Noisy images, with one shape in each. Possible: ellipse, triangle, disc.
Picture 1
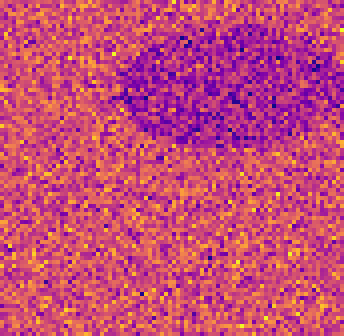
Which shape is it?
ellipse
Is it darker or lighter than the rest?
darker
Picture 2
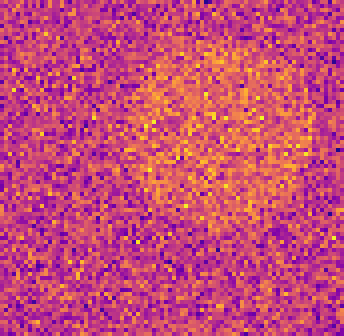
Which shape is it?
disc
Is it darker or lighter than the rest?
lighter
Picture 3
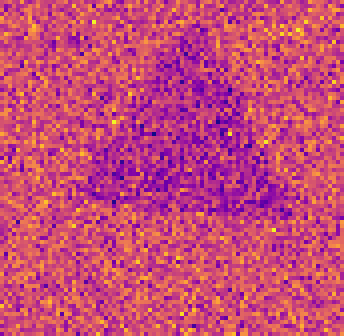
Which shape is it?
triangle
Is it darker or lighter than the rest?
darker
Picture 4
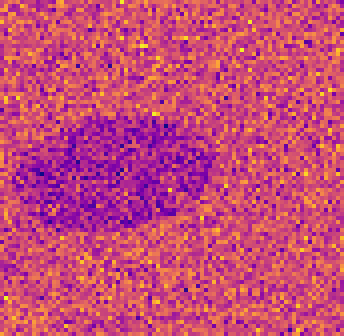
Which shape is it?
ellipse
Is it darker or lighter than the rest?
darker
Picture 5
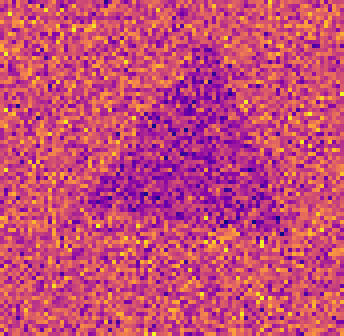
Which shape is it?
triangle
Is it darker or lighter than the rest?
darker
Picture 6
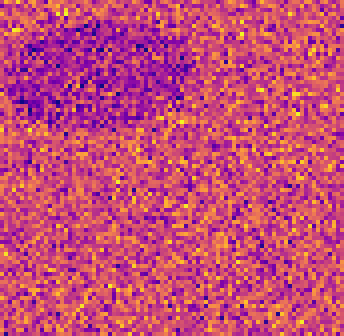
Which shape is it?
ellipse
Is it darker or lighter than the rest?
darker
